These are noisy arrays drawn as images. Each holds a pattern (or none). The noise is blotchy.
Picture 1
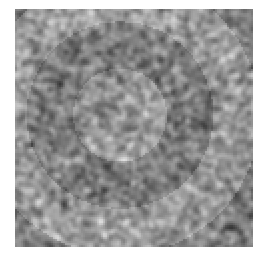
rings round one point
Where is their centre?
centre
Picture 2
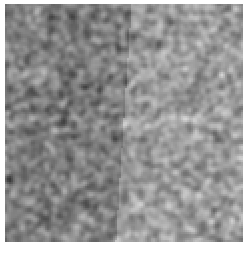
a sharp edge
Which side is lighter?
right
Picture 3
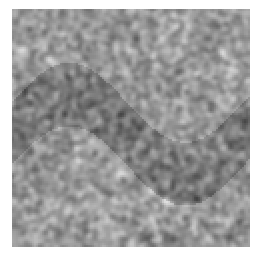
a wavy band
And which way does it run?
left to right
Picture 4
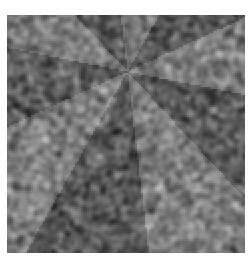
spokes from one point
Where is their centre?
top middle
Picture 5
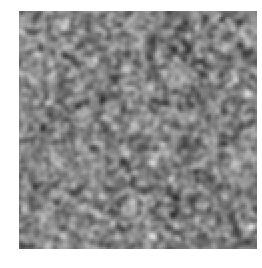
only noise
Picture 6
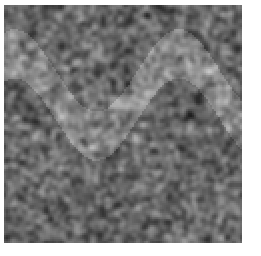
a wavy band
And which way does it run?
left to right
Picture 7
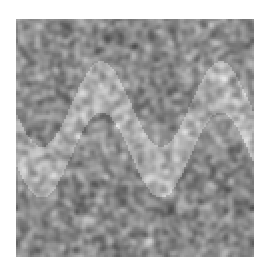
a wavy band
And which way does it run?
left to right
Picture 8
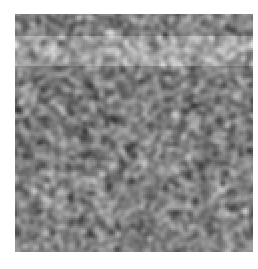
one horizontal stripe
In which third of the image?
top
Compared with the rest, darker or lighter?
lighter
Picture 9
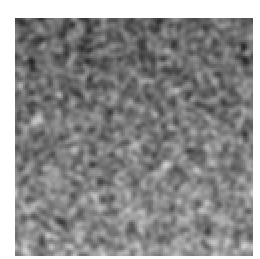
a smooth slope
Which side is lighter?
bottom
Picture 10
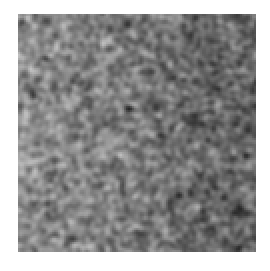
a smooth slope
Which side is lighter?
left
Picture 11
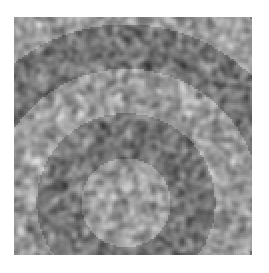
rings round one point
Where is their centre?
bottom middle
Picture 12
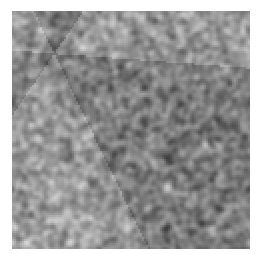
spokes from one point
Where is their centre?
top left
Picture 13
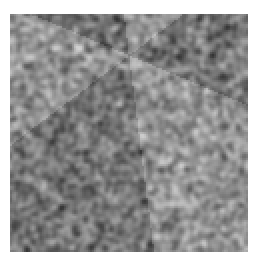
spokes from one point
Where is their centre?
top middle
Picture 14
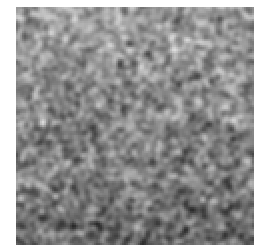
a smooth slope
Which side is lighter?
top
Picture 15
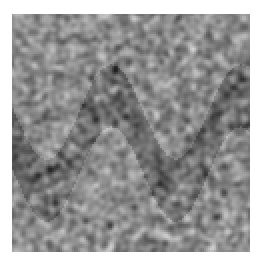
a wavy band
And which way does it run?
left to right
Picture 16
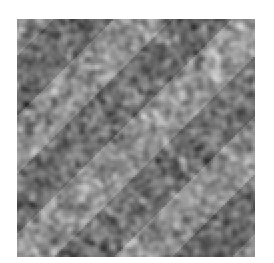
diagonal stripes
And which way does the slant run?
bottom left to top right
